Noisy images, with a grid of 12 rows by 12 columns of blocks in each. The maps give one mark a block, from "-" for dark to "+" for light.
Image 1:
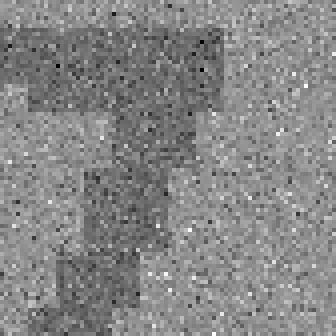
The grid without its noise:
+ + + + + + + + + + + +
- - - - - - - - + + + +
- - - - - - - - + + + +
+ - - - - - - - + + + +
+ + + + - - - + + + + +
+ + + + - - - + + + + +
+ + + - - - + + + + + +
+ + + - - - + + + + + +
+ + + - - - + + + + + +
+ + - - - + + + + + + +
+ + - - - + + + + + + +
+ - - - + + + + + + + +
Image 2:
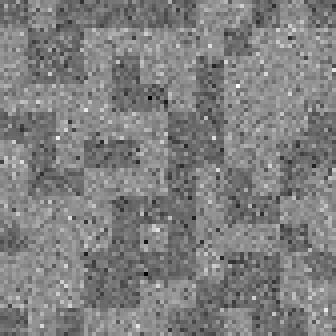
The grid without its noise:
- + - - - - - + + - + -
+ - - + + + + + - + + +
+ - - + - + + - + + + +
+ + + + - - + - + + + +
- - + + + + - - + + + -
+ - + - - + - - + + - -
+ - - + + + - + - + - +
+ + + + - - - + - - + +
- + + + - + - + + + - +
+ + + - - - - + - - + -
+ + + - - + + - - - + +
- + - + + + - - + - - +
